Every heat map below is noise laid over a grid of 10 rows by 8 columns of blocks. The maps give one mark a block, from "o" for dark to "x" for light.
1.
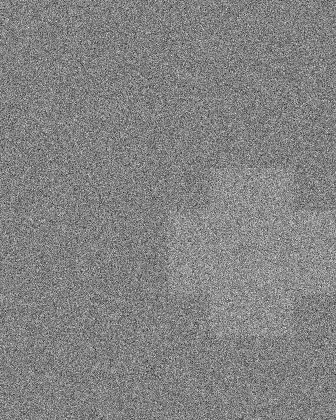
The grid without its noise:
o o o o o o o o
o o o o o o o o
o o o o o o o o
o o o o o o o o
o o o o o x x o
o o o o x x x x
o o o o x x x x
o o o o o x x o
o o o o o o o o
o o o o o o o o
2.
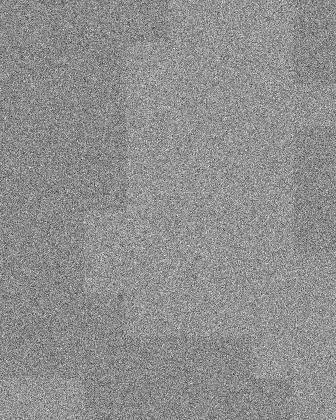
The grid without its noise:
o o o o x x x o
o o o x x x x o
o o o x x x x x
o o o x x x x o
o o o x x x x o
o o x x x x x o
o o x x x x x x
o o o x x x x x
o o o o o o x x
x x o o o o o x
